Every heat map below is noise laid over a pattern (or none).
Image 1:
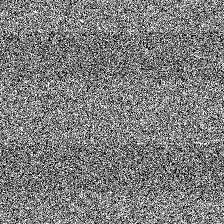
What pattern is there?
horizontal stripes
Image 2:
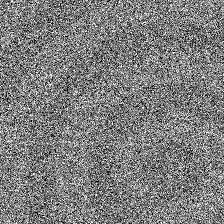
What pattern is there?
rings round one point
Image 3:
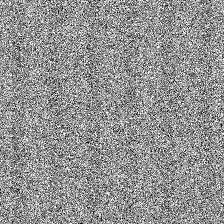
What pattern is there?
vertical stripes
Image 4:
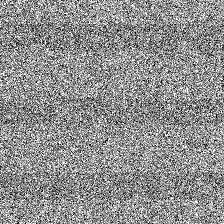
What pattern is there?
horizontal stripes
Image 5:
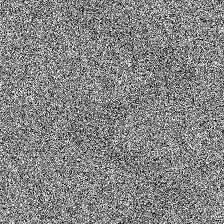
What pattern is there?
a wavy band
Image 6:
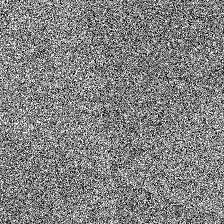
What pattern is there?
spokes from one point
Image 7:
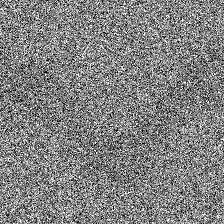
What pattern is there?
a wavy band
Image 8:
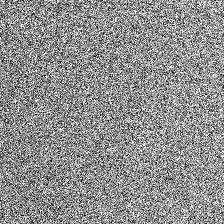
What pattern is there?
a smooth slope
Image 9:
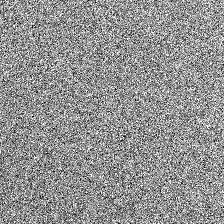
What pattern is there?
a smooth slope
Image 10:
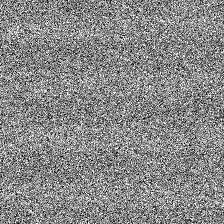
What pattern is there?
horizontal stripes
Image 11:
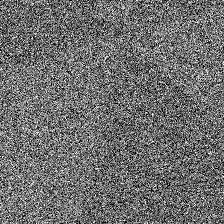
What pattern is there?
spokes from one point
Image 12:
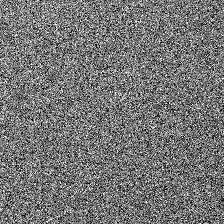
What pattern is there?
a smooth slope
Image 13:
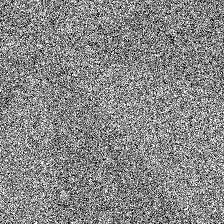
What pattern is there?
spokes from one point
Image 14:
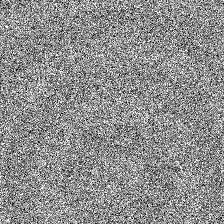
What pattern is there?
rings round one point
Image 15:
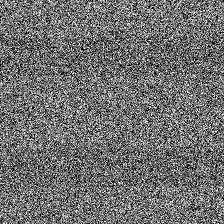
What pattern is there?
horizontal stripes
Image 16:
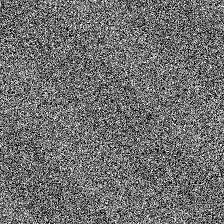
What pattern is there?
diagonal stripes
